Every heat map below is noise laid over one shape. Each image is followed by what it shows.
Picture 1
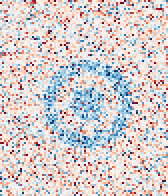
bullseye
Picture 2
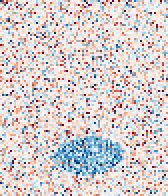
ellipse
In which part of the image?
bottom middle
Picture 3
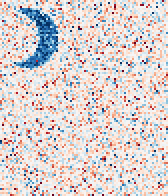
crescent
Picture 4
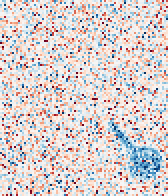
lollipop
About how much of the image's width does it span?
a third
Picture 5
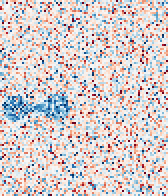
dumbbell
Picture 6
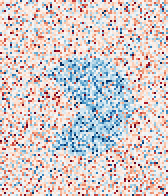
disc with a wedge cut out
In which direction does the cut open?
left
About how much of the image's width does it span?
half
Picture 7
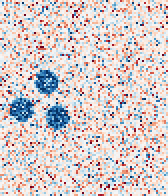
three dots
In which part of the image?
middle left
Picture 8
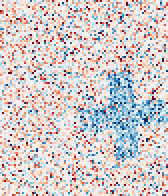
cross
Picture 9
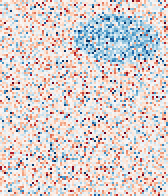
ellipse
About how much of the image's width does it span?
half
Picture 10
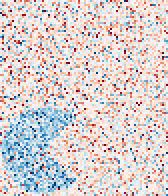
disc with a wedge cut out
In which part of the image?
bottom left
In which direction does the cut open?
right
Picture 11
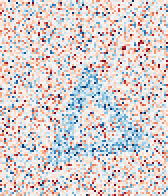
triangle frame
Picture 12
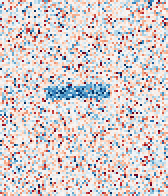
bar
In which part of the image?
centre
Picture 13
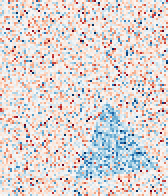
triangle
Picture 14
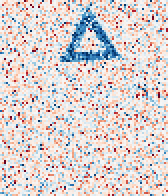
triangle frame
